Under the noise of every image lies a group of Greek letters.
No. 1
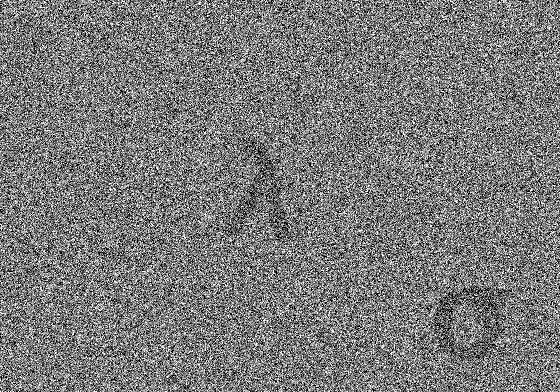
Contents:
centre: lambda; bottom right: sigma
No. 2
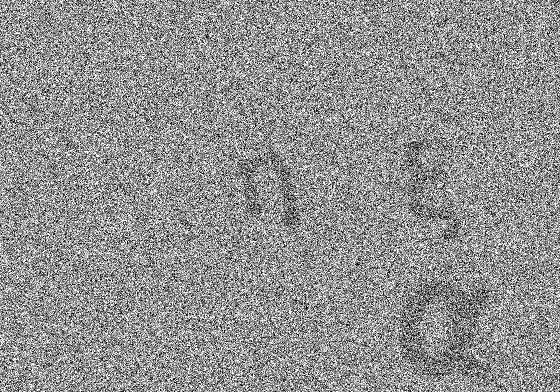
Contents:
centre: eta; middle right: xi; bottom right: alpha
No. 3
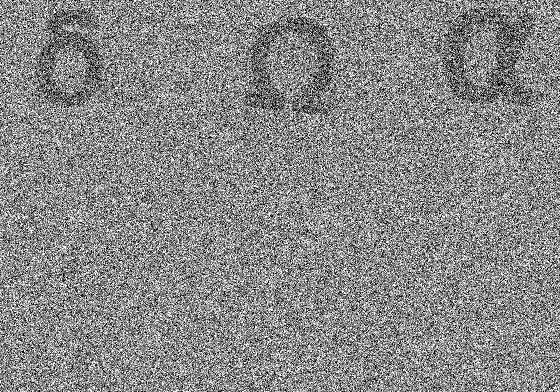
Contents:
top left: delta; top middle: omega; top right: alpha
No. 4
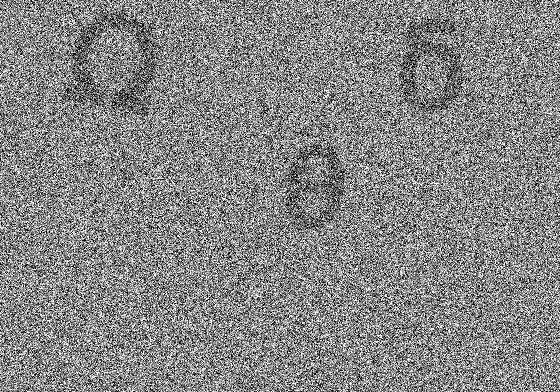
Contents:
top left: omega; top right: delta; centre: theta
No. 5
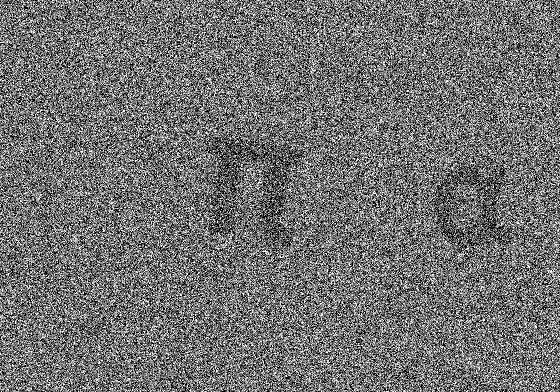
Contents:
centre: pi; middle right: alpha
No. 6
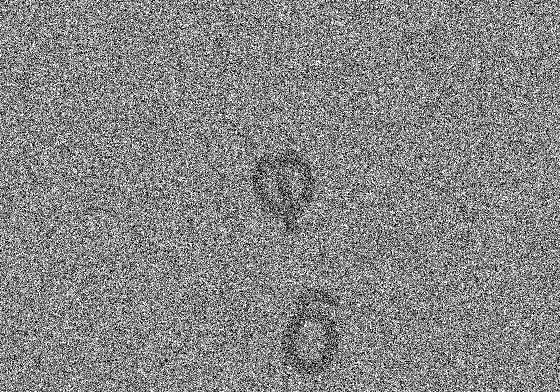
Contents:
centre: phi; bottom middle: delta
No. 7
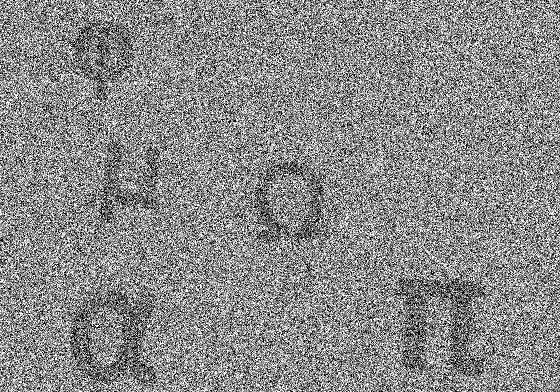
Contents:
top left: phi; middle left: mu; centre: omega; bottom left: alpha; bottom right: pi
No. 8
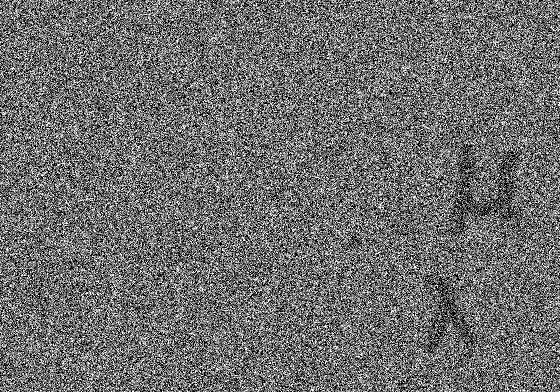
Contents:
middle right: mu; bottom right: lambda
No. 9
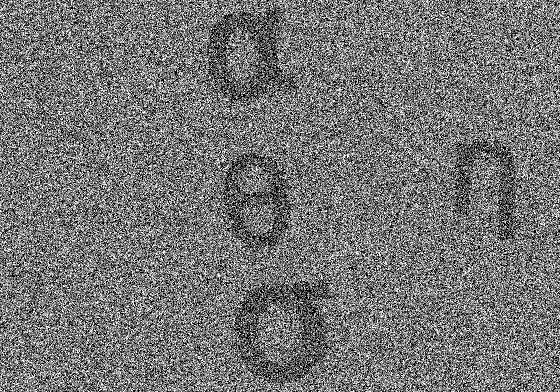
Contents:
top middle: alpha; centre: theta; middle right: eta; bottom middle: sigma
